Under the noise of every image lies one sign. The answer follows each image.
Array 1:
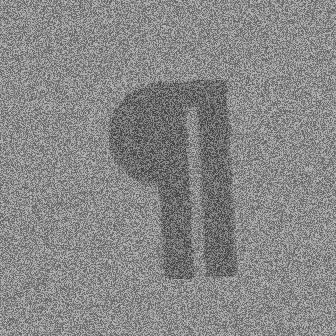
pilcrow
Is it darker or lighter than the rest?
darker
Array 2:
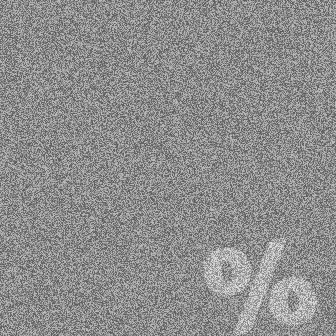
percent sign
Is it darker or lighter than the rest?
lighter
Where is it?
bottom right
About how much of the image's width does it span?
a third
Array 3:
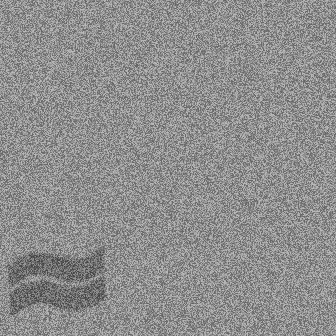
approximately sign
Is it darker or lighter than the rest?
darker
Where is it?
bottom left
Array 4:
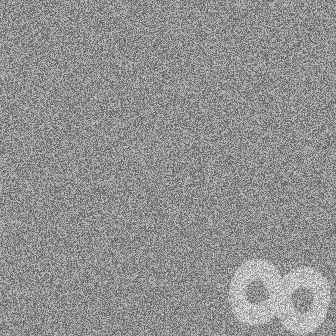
infinity sign
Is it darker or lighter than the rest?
lighter
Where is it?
bottom right
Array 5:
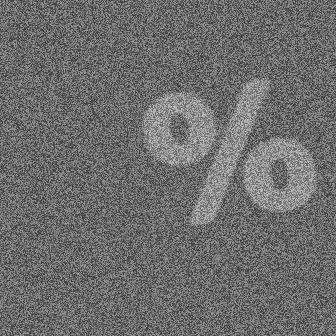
percent sign
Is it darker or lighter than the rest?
lighter
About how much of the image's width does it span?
half
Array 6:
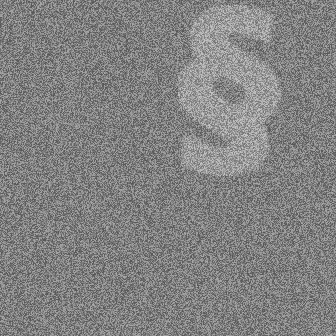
section sign
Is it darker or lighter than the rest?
lighter
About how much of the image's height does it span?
half
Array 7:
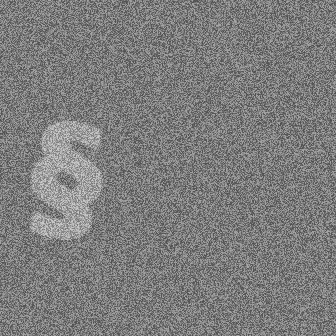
section sign
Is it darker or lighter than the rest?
lighter
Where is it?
middle left
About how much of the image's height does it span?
a third
